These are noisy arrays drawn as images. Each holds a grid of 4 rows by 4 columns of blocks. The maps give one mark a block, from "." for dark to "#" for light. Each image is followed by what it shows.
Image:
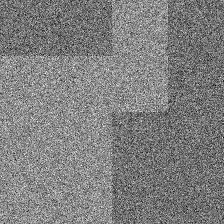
..#.
###.
##..
##..
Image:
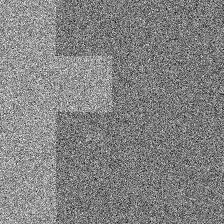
#...
##..
#...
#...
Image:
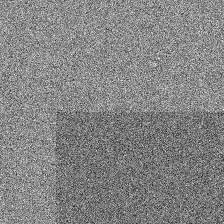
####
####
#...
#...
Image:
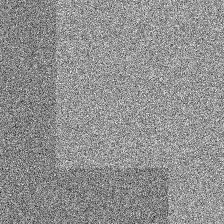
.###
.###
.###
...#
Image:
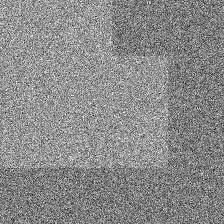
##..
###.
###.
....
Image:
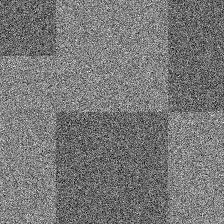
.##.
###.
#..#
#..#
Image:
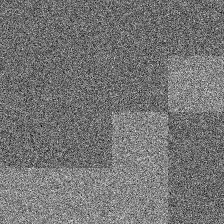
....
...#
..#.
###.
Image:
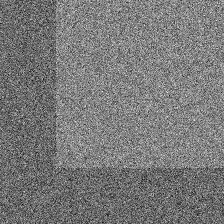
.###
.###
.###
....
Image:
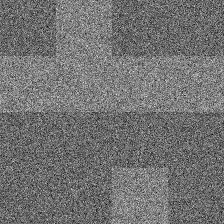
.#..
####
....
..#.
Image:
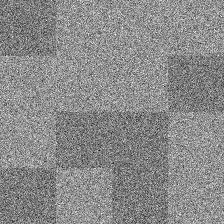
.###
###.
#..#
.#.#
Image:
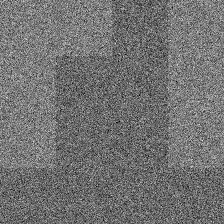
##.#
#..#
#..#
....
